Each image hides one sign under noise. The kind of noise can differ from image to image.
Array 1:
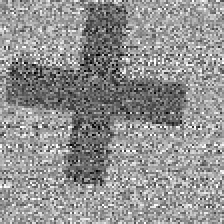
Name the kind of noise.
rows of uneven size
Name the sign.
plus sign
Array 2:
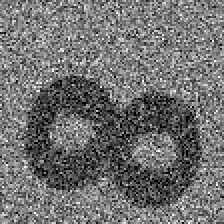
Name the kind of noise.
independent entries
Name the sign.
infinity sign
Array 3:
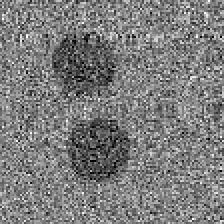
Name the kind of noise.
low rank plus noise
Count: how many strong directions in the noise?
five to eight
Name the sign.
colon
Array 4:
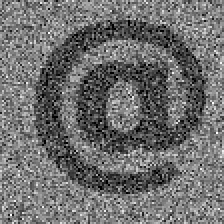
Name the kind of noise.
independent entries
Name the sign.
at sign
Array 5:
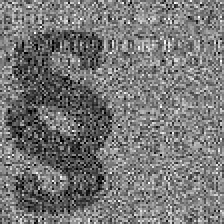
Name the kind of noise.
low rank plus noise
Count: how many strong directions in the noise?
two
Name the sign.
section sign
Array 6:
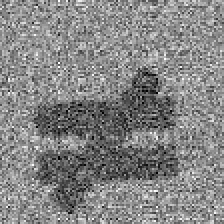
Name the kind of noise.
low rank plus noise
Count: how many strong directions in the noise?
two
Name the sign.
not-equal sign
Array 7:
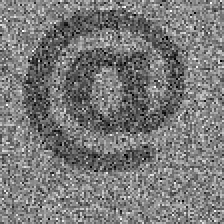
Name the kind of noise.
independent entries
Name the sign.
at sign
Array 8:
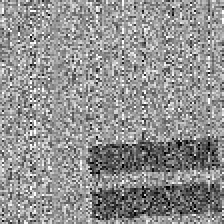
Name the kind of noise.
columns of uneven size
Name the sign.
equals sign
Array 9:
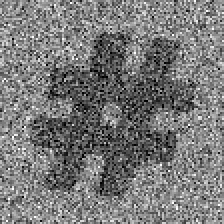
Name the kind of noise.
independent entries
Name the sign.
hash sign
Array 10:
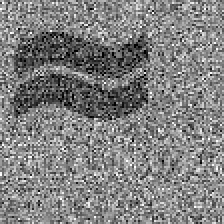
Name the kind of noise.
low rank plus noise
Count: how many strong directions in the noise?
five to eight
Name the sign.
approximately sign
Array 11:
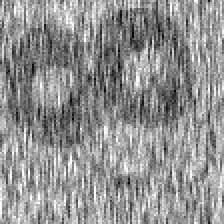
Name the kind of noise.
streaked along the columns
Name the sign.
infinity sign
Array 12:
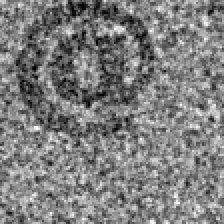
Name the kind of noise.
blotchy
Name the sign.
at sign
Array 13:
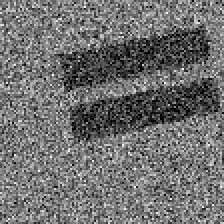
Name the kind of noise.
independent entries
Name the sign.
equals sign
